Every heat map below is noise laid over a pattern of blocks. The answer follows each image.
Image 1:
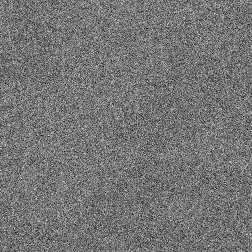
no symmetry
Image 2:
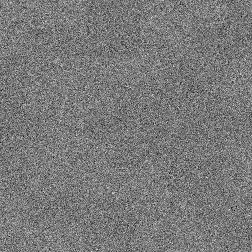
top and bottom mirror each other
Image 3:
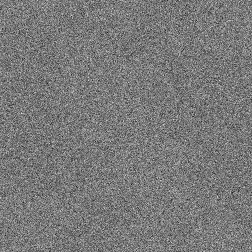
the same after a half turn
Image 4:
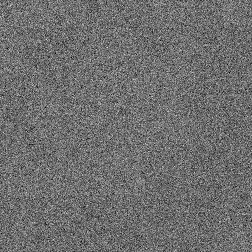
mirrored about the diagonal from the top left
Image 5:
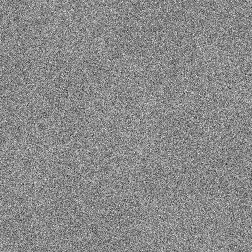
the same after a half turn
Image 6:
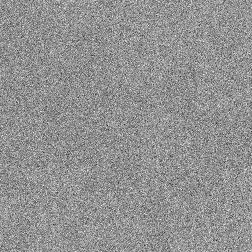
no symmetry
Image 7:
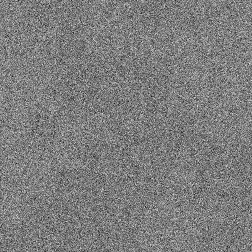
no symmetry
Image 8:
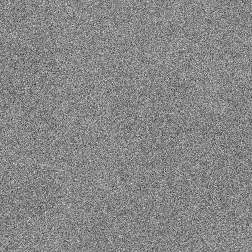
no symmetry
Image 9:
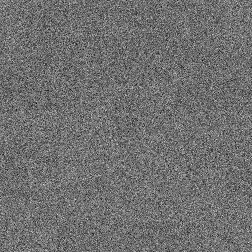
left and right mirror each other
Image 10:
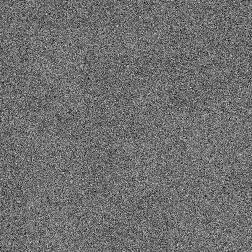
no symmetry
